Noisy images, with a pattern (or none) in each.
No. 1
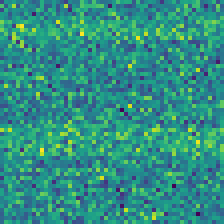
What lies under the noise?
bands of rows
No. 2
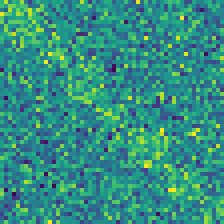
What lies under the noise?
blocks along the diagonal
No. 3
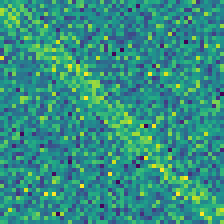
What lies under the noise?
a diagonal band
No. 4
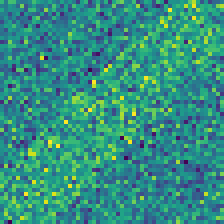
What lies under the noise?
a diagonal band
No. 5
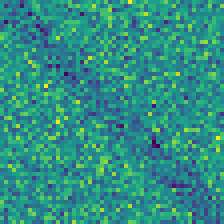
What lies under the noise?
a diagonal band
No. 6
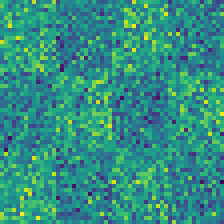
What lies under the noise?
a checkerboard
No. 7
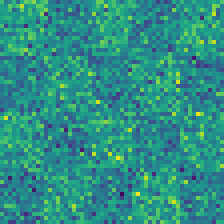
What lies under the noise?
a checkerboard
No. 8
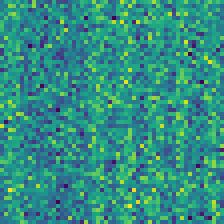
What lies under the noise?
bands of columns
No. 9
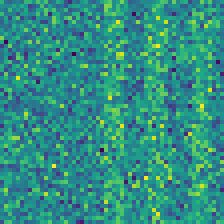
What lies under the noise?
bands of columns
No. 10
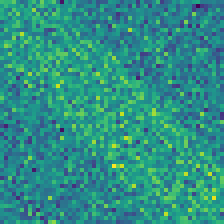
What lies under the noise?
a diagonal band
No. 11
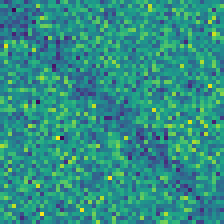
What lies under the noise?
blocks along the diagonal
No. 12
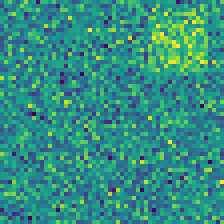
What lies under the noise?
one block
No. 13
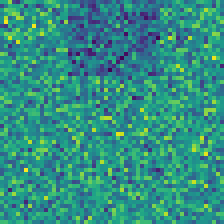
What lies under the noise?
one block
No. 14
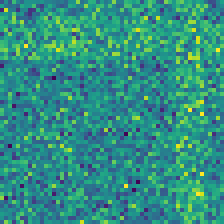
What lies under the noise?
bands of rows crossing bands of columns
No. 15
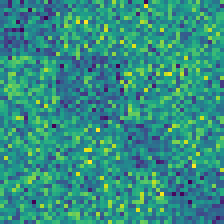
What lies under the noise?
blocks along the diagonal
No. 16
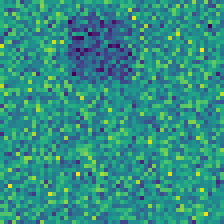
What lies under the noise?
one block
